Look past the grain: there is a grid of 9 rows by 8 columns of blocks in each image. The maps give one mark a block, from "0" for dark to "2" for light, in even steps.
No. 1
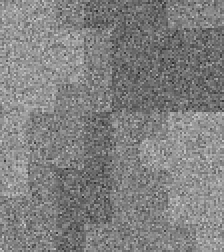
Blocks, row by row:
2 2 1 0 0 0 1 1
2 2 2 1 0 0 0 0
2 2 2 1 0 0 0 0
2 2 1 1 0 0 0 0
2 1 1 0 1 1 2 2
2 1 1 0 1 2 2 2
2 1 0 0 1 1 2 2
1 1 0 0 1 1 2 2
1 1 0 1 1 1 1 2
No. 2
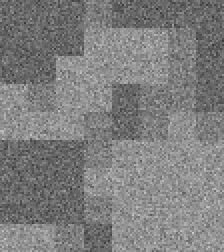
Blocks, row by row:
0 0 0 1 0 0 0 0
0 0 0 2 2 2 1 0
0 0 2 2 2 2 1 0
2 1 2 2 0 1 1 0
2 2 2 1 0 1 2 1
0 0 0 1 2 2 2 2
0 0 0 2 2 2 2 2
0 0 0 1 2 2 2 2
2 2 1 0 2 2 2 2
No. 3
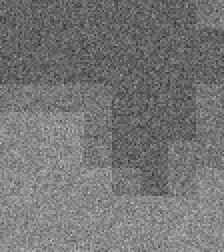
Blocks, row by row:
0 0 0 0 0 0 0 1
0 0 0 0 0 0 0 0
0 0 0 0 0 0 0 0
1 1 1 1 0 0 0 1
2 2 2 1 0 0 0 1
2 2 2 1 0 0 1 1
2 2 2 2 1 0 1 2
2 2 2 2 2 2 2 2
2 2 2 2 2 2 2 2
